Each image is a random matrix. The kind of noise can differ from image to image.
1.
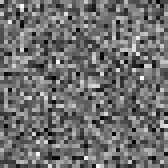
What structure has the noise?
independent entries
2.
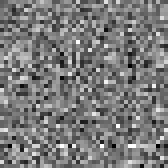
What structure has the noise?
low rank plus noise
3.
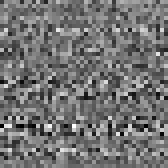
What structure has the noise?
rows of uneven size
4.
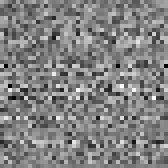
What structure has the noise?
rows of uneven size
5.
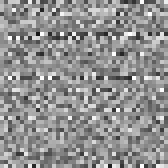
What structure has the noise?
rows of uneven size
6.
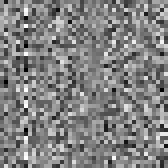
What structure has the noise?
columns of uneven size
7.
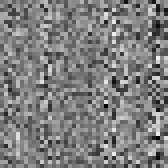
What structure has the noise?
columns of uneven size
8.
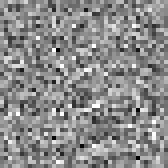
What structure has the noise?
low rank plus noise
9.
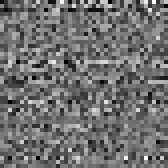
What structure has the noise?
rows of uneven size
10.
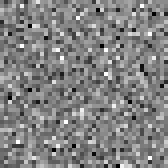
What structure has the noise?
heavy tails
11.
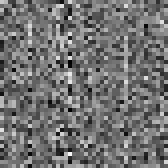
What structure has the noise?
columns of uneven size
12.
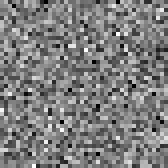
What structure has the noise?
independent entries
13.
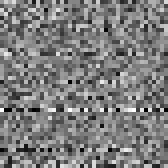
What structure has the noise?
rows of uneven size
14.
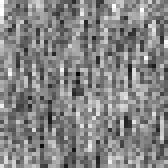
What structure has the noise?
streaked along the columns
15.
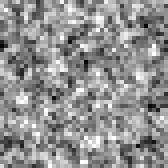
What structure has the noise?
blotchy
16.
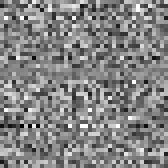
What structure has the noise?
rows of uneven size
